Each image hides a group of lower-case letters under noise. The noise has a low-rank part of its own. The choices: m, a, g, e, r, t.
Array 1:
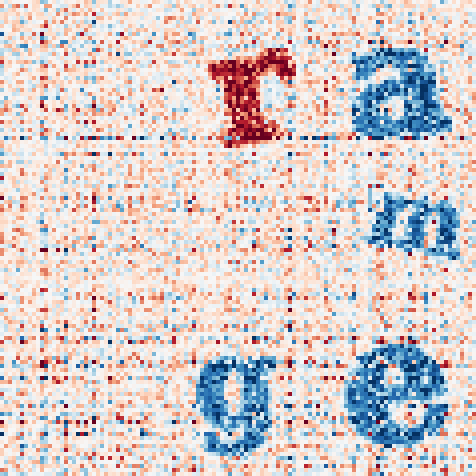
top middle: red r; top right: blue a; middle right: blue m; bottom middle: blue g; bottom right: blue e
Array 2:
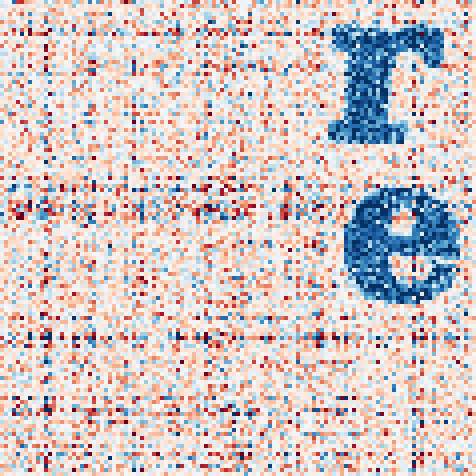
top right: blue r; middle right: blue e
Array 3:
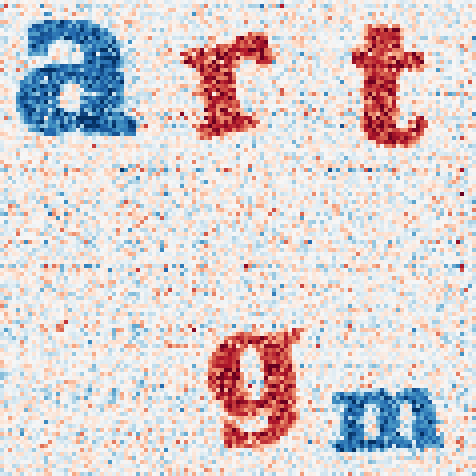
top left: blue a; top middle: red r; top right: red t; bottom middle: red g; bottom right: blue m
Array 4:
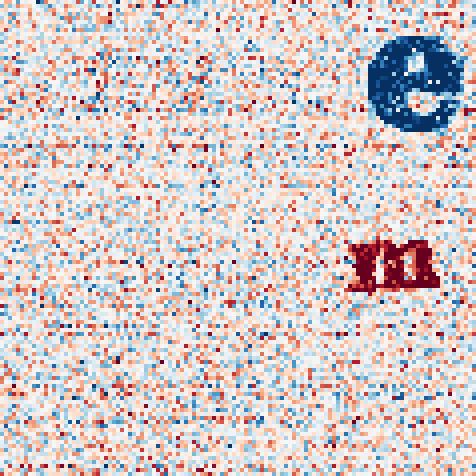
top right: blue e; middle right: red m
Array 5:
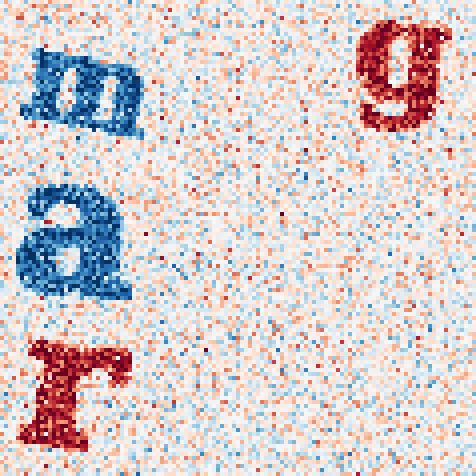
top left: blue m; top right: red g; middle left: blue a; bottom left: red r
